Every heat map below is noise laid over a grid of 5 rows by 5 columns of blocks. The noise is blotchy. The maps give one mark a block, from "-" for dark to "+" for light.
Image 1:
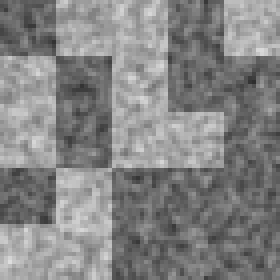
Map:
-++-+
+-+--
+-++-
-+---
++---
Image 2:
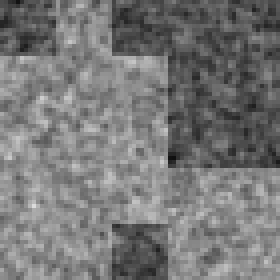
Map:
-+---
+++--
+++--
+++++
++-++
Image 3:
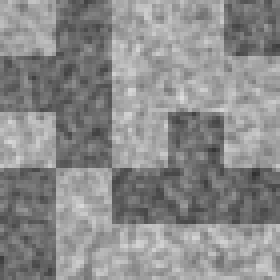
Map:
+-++-
--+++
+-+-+
-+---
-++++
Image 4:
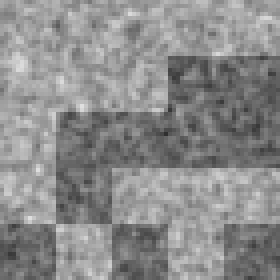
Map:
+++++
+++--
+----
+-+++
-+-+-
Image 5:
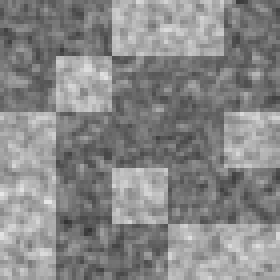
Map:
--++-
-+---
+---+
+-+--
+--++
